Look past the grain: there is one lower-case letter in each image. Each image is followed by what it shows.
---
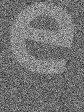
e
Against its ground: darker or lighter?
lighter
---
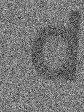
d
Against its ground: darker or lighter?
darker
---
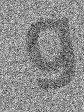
g
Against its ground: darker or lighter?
darker
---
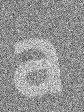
a
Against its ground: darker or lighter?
lighter
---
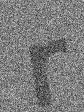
r
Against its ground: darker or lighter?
darker
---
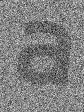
a
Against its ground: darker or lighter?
darker
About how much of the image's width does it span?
two thirds
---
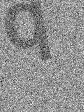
q
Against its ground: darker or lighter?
darker
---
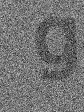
g
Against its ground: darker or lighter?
darker
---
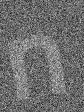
n
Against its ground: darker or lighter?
lighter
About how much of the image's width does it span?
two thirds
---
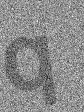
q
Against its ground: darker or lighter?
darker
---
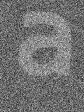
a
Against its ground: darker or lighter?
lighter
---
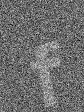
f
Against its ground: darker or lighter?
lighter
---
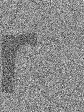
r
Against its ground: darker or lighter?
darker
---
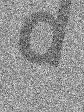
d
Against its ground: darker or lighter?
darker
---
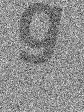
g
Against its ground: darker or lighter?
darker
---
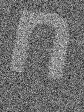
n
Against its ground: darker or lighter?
lighter
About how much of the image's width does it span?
two thirds
